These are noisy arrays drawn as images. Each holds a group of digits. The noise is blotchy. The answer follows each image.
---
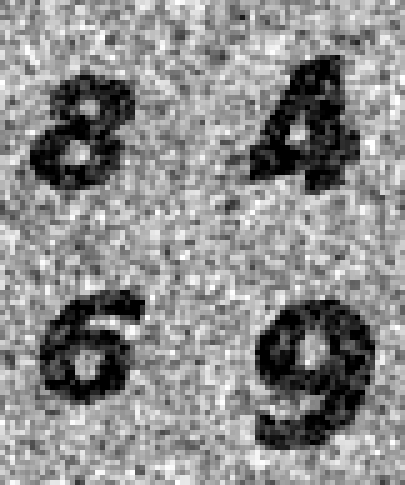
top left: 8; top right: 4; bottom left: 6; bottom right: 9
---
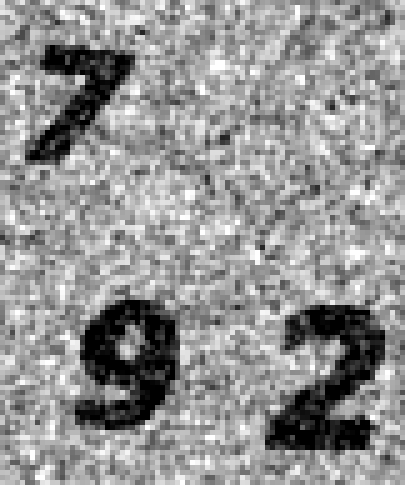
top left: 7; bottom left: 9; bottom right: 2
